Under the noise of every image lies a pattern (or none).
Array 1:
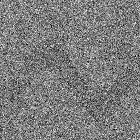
a wavy band
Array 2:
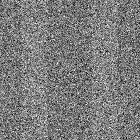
vertical stripes
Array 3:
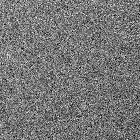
a smooth slope
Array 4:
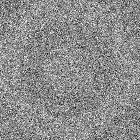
rings round one point
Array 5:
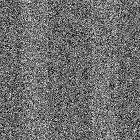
vertical stripes
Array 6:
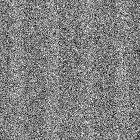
vertical stripes
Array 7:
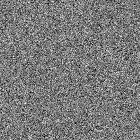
only noise
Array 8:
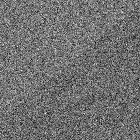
a sharp edge
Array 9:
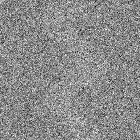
a wavy band
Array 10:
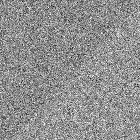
a sharp edge
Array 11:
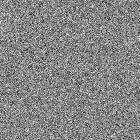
only noise
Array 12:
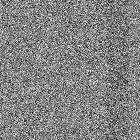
one vertical stripe
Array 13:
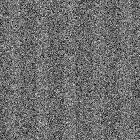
vertical stripes
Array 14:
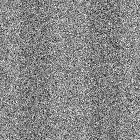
vertical stripes
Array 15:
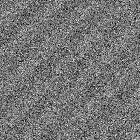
diagonal stripes
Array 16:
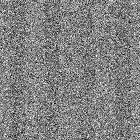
vertical stripes
